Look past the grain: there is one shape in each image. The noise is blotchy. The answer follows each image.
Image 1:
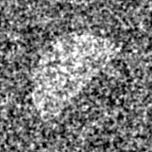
half disc
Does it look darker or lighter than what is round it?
lighter
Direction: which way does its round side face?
up and left
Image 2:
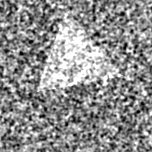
triangle
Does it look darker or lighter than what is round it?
lighter
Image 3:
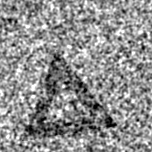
triangle frame
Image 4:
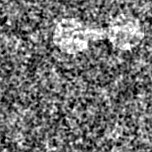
dumbbell
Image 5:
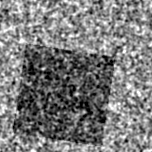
square
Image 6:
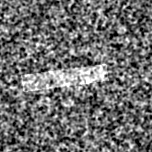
bar
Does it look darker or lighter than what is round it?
lighter
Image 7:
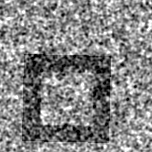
square frame
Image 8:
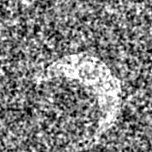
crescent
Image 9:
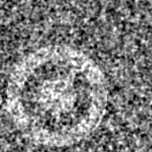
bullseye
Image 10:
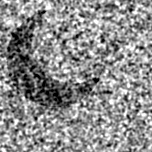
crescent
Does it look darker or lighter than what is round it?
darker
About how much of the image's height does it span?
two thirds
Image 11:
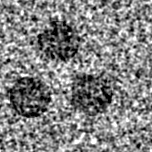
three dots
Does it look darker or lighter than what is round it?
darker
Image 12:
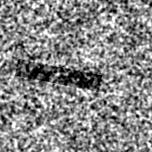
bar
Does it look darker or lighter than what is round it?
darker
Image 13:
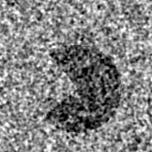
disc with a wedge cut out
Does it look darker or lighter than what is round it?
darker
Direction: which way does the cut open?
left
